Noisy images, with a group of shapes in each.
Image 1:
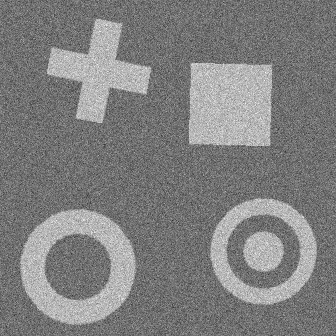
top left: cross; top right: square; bottom left: ring; bottom right: bullseye
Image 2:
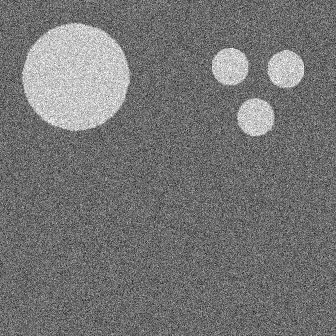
top left: disc; top right: three dots
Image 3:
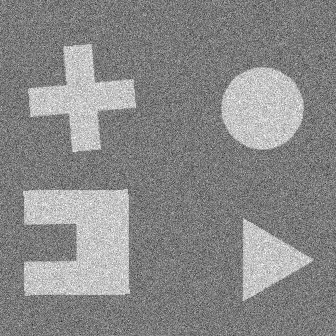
top left: cross; top right: disc; bottom left: square with a notch; bottom right: triangle
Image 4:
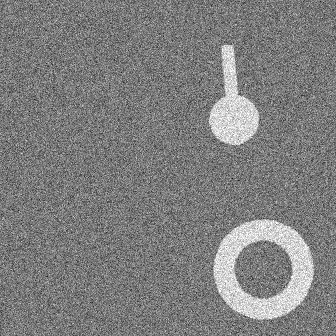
top right: lollipop; bottom right: ring
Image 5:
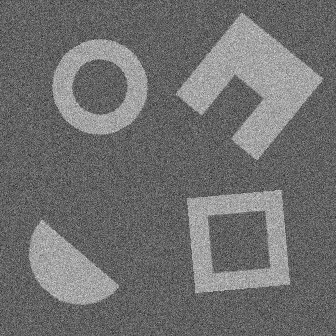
top left: ring; top right: square with a notch; bottom left: half disc; bottom right: square frame
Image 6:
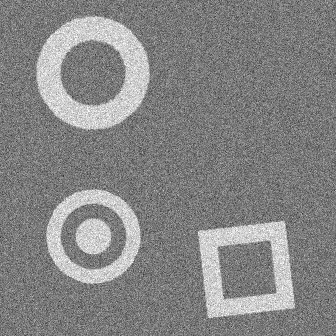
top left: ring; bottom left: bullseye; bottom right: square frame
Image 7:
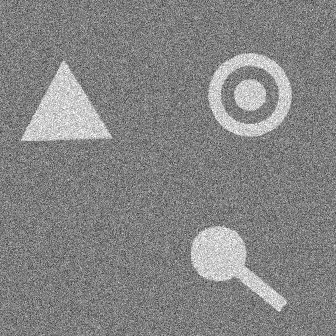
top left: triangle; top right: bullseye; bottom right: lollipop
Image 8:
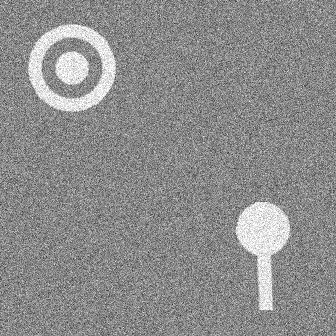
top left: bullseye; bottom right: lollipop
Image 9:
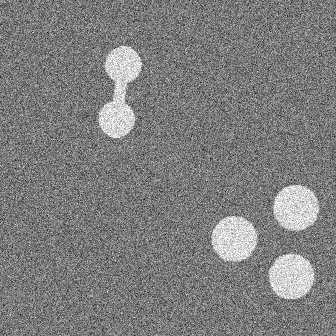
top left: dumbbell; bottom right: three dots
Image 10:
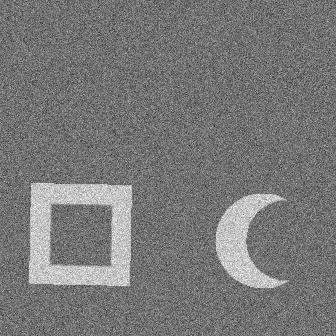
bottom left: square frame; bottom right: crescent
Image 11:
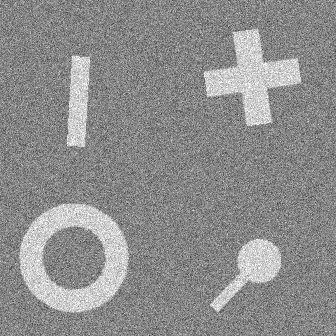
top left: bar; top right: cross; bottom left: ring; bottom right: lollipop
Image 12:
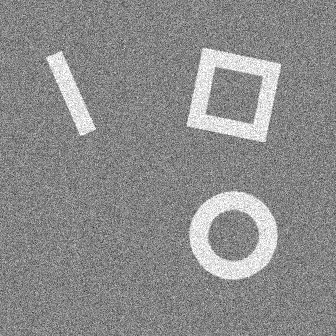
top left: bar; top right: square frame; bottom right: ring
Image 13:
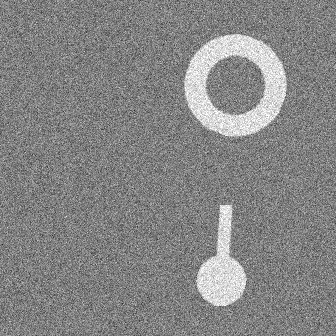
top right: ring; bottom right: lollipop
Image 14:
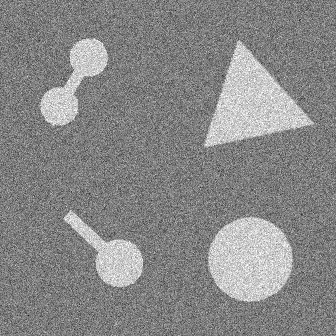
top left: dumbbell; top right: triangle; bottom left: lollipop; bottom right: disc
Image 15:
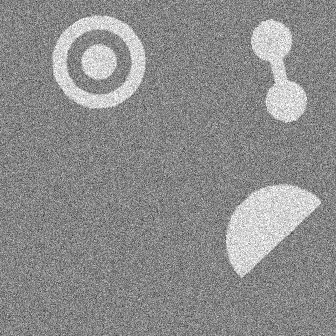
top left: bullseye; top right: dumbbell; bottom right: half disc
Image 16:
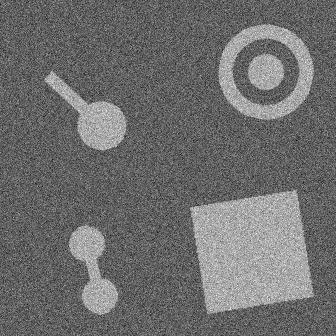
top left: lollipop; top right: bullseye; bottom left: dumbbell; bottom right: square
